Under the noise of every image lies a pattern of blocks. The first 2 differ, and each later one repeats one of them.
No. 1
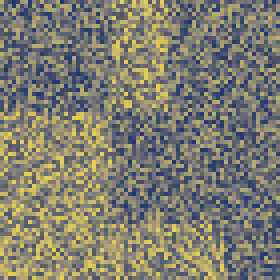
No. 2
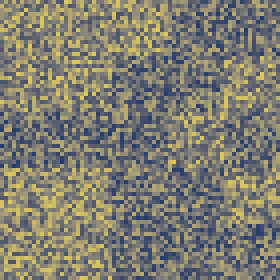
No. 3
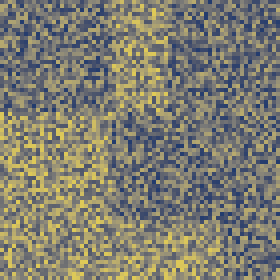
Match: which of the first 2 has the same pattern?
1
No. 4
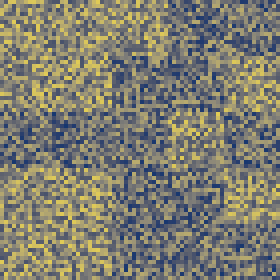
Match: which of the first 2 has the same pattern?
2
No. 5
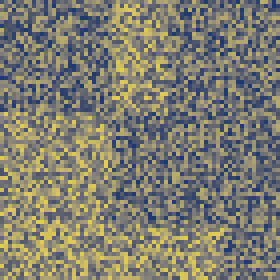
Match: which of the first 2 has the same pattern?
1
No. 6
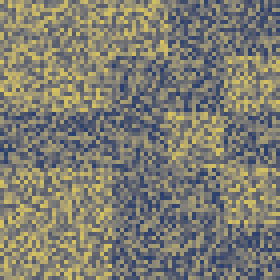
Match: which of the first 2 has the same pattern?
2
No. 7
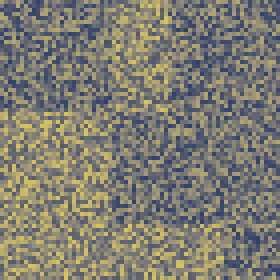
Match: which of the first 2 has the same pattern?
1
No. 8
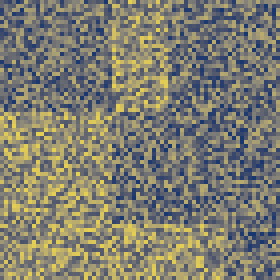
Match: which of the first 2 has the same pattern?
1
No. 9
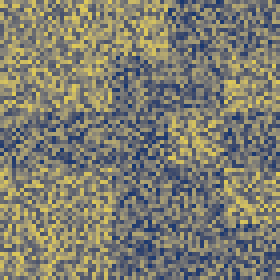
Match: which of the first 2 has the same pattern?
2
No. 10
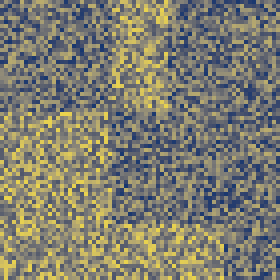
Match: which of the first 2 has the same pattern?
1
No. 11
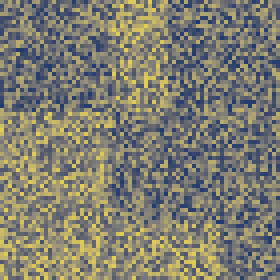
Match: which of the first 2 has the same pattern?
1
